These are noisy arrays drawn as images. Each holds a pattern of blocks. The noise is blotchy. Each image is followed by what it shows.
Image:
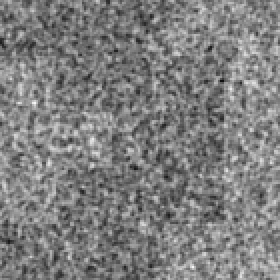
top and bottom mirror each other
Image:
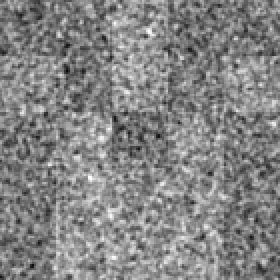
left and right mirror each other
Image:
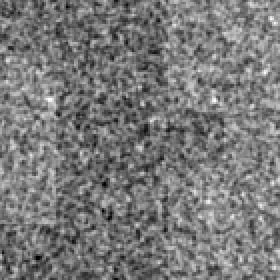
top and bottom mirror each other
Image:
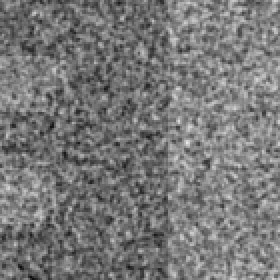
top and bottom mirror each other
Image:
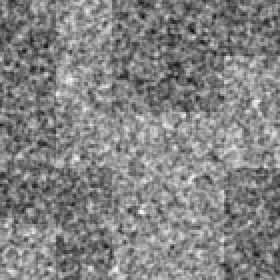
no symmetry
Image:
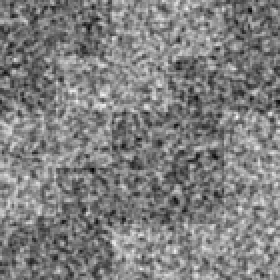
mirrored about the diagonal from the top left
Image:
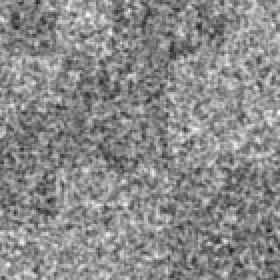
mirrored about the diagonal from the top left
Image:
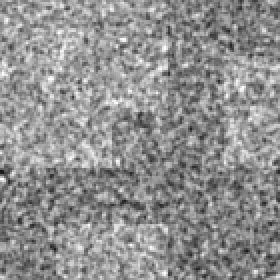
mirrored about the diagonal from the top left
